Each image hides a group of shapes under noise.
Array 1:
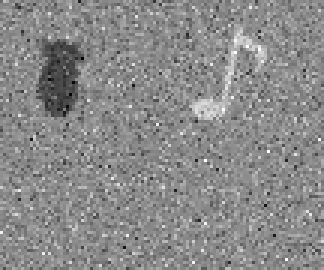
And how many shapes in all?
2
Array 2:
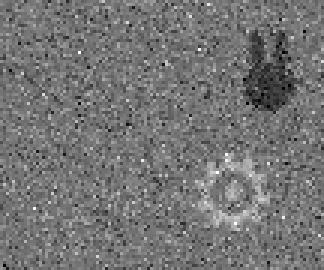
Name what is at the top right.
rabbit's head
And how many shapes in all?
2
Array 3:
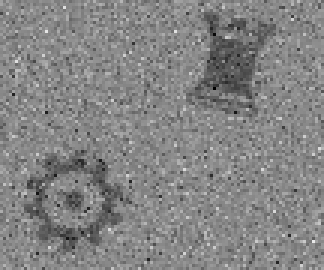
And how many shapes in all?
2
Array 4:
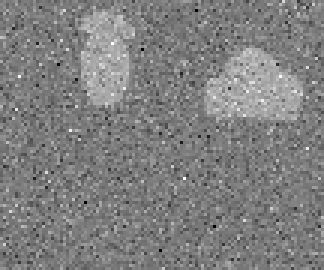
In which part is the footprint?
top left
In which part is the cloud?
top right
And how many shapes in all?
2
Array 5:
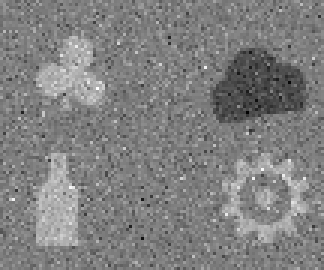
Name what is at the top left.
club
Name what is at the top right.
cloud
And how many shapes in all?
4
